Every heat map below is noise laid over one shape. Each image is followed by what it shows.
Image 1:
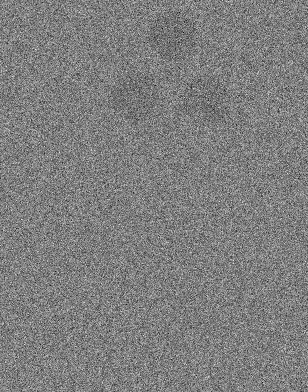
three dots
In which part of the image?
top middle
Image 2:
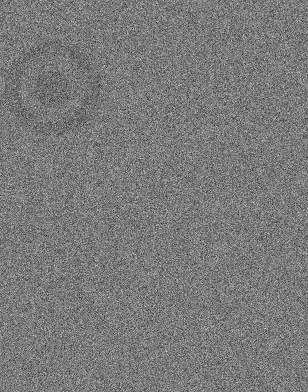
bullseye
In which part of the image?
top left
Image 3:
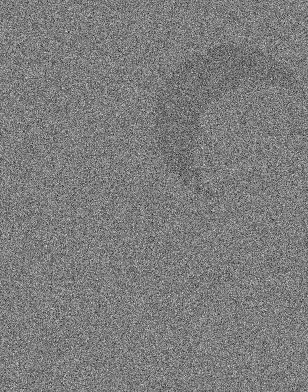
crescent
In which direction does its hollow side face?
down and right
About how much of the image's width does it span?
half
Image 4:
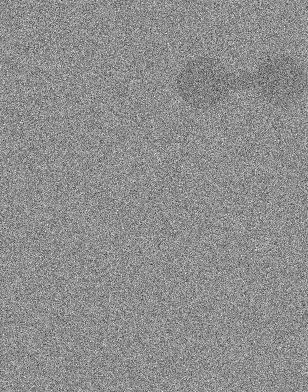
dumbbell
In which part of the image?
top right
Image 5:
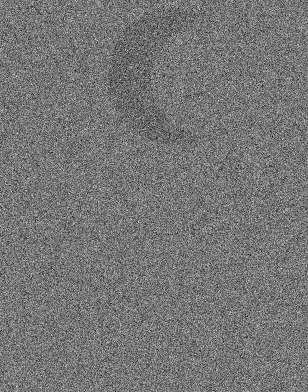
crescent
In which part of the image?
top middle
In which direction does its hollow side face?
right
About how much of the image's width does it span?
a third
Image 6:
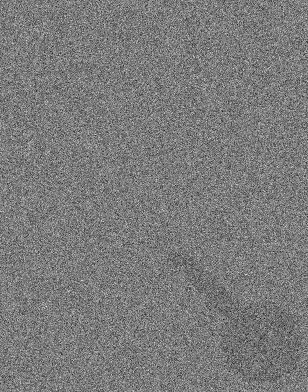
lollipop
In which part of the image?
bottom right
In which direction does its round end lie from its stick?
down and right
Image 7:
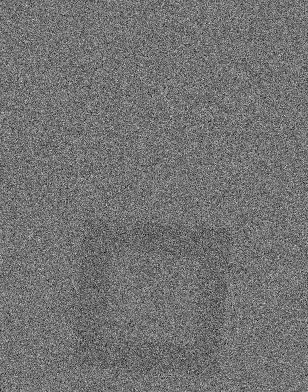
square frame
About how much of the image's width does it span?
half
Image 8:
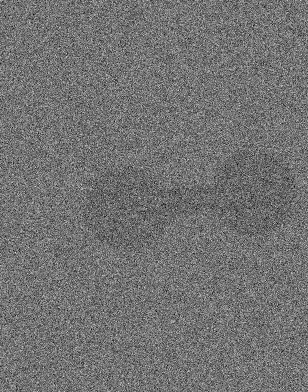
dumbbell
